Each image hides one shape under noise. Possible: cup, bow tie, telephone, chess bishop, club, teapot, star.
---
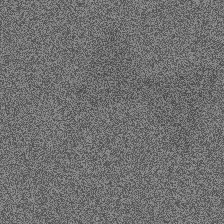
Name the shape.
bow tie
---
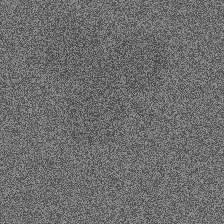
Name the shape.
club
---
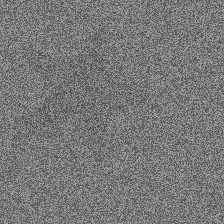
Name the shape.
star
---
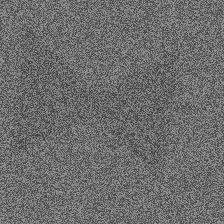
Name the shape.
bow tie
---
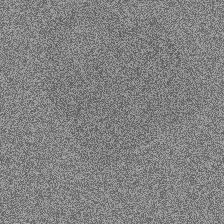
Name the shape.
cup
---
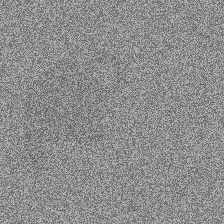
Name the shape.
teapot
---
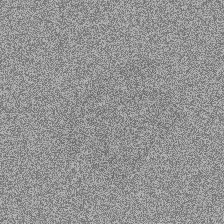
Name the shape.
telephone
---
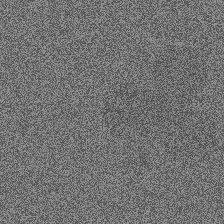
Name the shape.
club
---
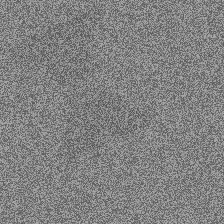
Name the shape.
bow tie
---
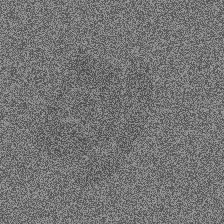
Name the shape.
telephone
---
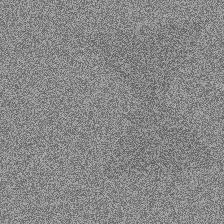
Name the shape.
bow tie
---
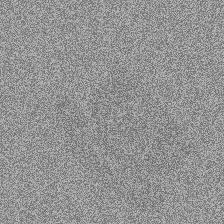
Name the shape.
telephone
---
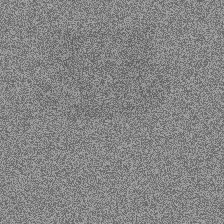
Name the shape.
telephone
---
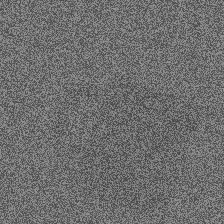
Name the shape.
cup
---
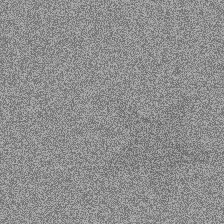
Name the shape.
star
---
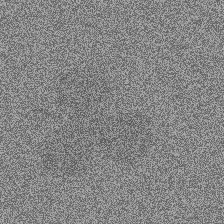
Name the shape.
club
